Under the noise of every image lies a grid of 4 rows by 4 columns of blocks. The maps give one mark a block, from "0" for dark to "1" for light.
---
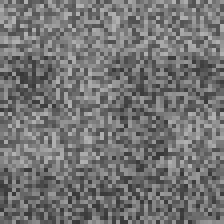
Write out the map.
1111
0100
1101
0000
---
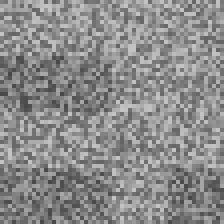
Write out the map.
1111
0011
1111
0010
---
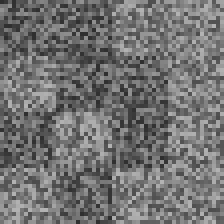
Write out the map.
0011
1001
0101
1011
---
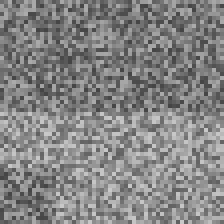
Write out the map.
0000
0000
1111
0111
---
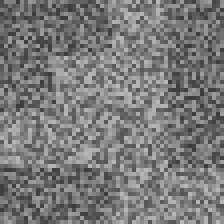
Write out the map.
0010
0110
1110
0011
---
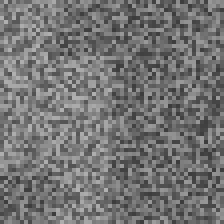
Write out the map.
1000
1100
1100
0100
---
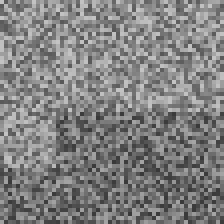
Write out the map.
1111
1111
1000
0000
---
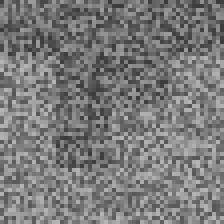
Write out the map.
0000
1001
1011
1111
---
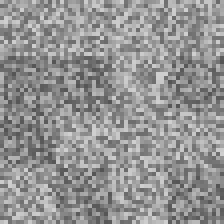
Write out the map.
1111
0010
0111
1010
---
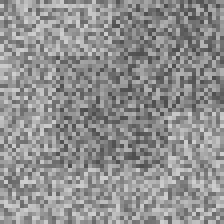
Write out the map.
1100
1000
1001
1111
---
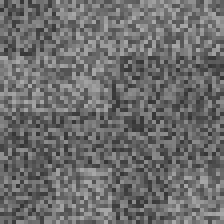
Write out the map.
0111
1100
0000
0101
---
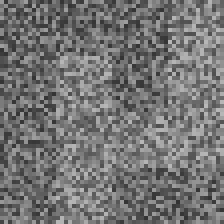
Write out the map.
0001
0101
0111
0100
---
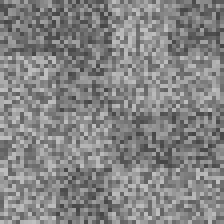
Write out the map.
0010
1011
1100
1011
